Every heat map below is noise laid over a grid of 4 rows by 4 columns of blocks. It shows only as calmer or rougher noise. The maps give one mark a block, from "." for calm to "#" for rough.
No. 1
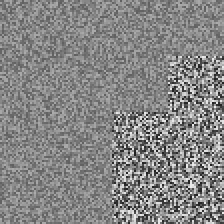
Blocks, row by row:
. . . .
. . . #
. . # #
. . # #
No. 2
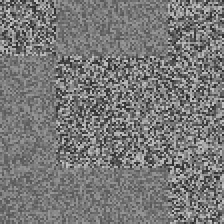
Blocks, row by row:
# . . #
. # # #
. # # #
. . . #
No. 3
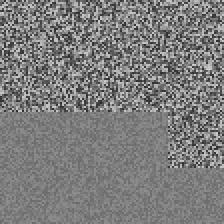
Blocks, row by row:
# # # #
# # # #
. . . #
. . . .
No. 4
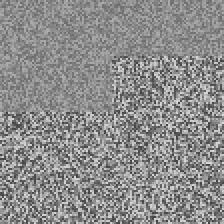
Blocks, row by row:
. . . .
. . # #
# # # #
# # # #
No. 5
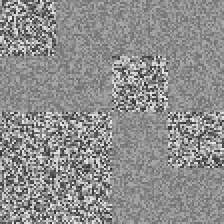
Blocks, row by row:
# . . .
. . # .
# # . #
# # . .
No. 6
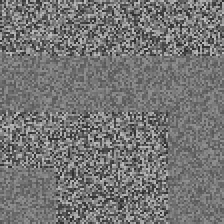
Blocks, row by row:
# # # #
. . . .
# # # .
. # # .
